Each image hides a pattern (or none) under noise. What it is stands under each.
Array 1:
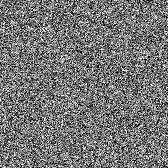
only noise
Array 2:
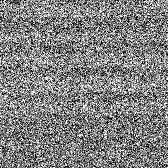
bands of rows
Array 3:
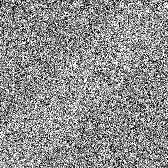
a diagonal band
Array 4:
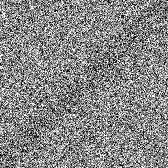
a diagonal band
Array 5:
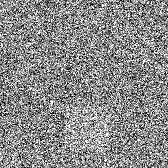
one block
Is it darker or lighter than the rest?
lighter
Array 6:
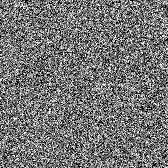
only noise
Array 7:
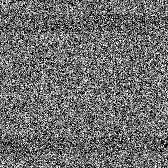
bands of rows
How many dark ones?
2
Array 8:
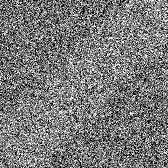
a diagonal band
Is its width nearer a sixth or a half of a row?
a half
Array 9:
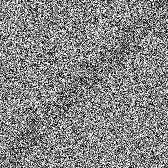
a diagonal band
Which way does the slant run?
bottom left to top right
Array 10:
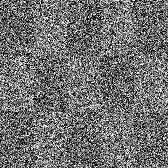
a checkerboard
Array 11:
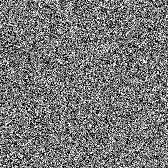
only noise
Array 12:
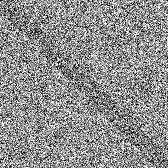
a diagonal band
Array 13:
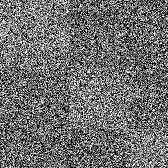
blocks along the diagonal
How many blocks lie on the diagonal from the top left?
3
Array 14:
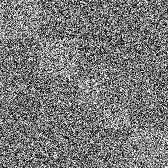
blocks along the diagonal
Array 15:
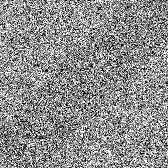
a diagonal band
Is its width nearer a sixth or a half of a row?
a half
